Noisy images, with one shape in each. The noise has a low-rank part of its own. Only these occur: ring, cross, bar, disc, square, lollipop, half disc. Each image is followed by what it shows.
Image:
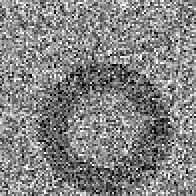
ring
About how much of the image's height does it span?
two thirds
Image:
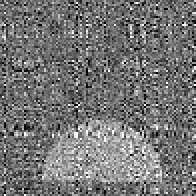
half disc
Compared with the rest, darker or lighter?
lighter
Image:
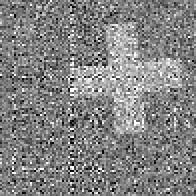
cross
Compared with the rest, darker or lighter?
lighter
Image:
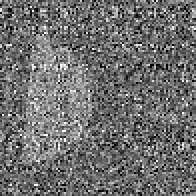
half disc
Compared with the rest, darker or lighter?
lighter
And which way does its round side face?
right
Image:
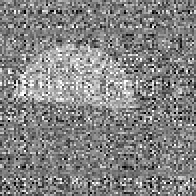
half disc
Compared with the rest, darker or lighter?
lighter
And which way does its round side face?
up
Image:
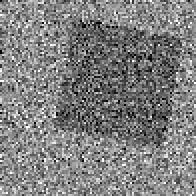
square
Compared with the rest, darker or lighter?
darker
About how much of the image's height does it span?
two thirds
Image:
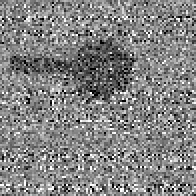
lollipop
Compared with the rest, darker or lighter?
darker
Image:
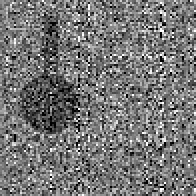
lollipop
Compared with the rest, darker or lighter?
darker
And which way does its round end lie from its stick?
down
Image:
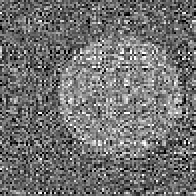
disc
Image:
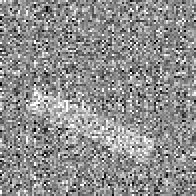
bar
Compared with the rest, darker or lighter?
lighter
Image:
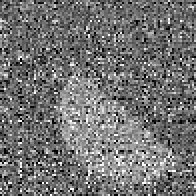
half disc
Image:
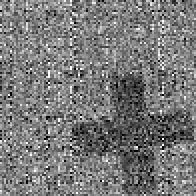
cross
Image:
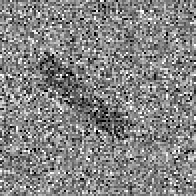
bar
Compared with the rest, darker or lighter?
darker
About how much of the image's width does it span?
half
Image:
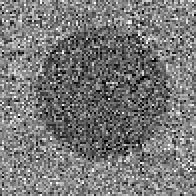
disc
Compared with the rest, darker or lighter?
darker
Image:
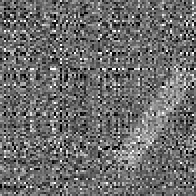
bar
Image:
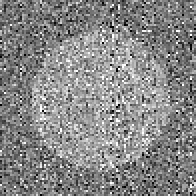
disc
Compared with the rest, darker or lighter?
lighter
